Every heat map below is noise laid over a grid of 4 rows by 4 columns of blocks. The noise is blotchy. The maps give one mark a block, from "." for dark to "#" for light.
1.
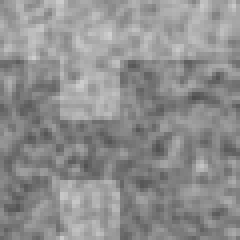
# # # #
. # . .
. . . .
. # . .
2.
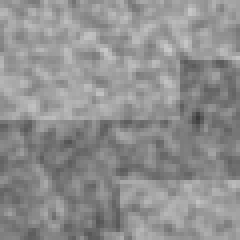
# # # #
# # # .
. . . .
. . # #
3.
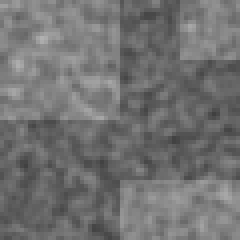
# # . #
# # . .
. . . .
. . # #
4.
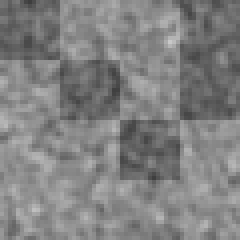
. # # .
# . # .
# # . #
# # # #
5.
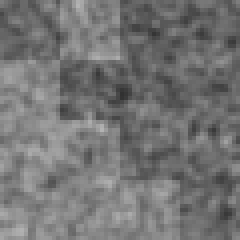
. # . .
# . . .
# # . .
# # # .
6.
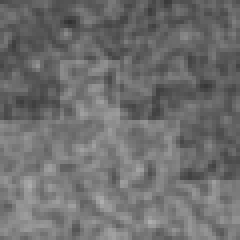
. . . .
. # . .
# # # .
# # # #
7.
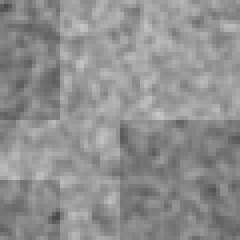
. # # #
. # # #
# # . .
. # . .
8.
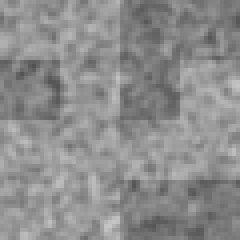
# # . .
. # . #
# # # #
# # . .
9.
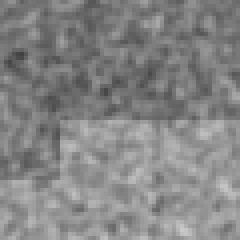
. . . .
. . . .
. # # #
# # # #
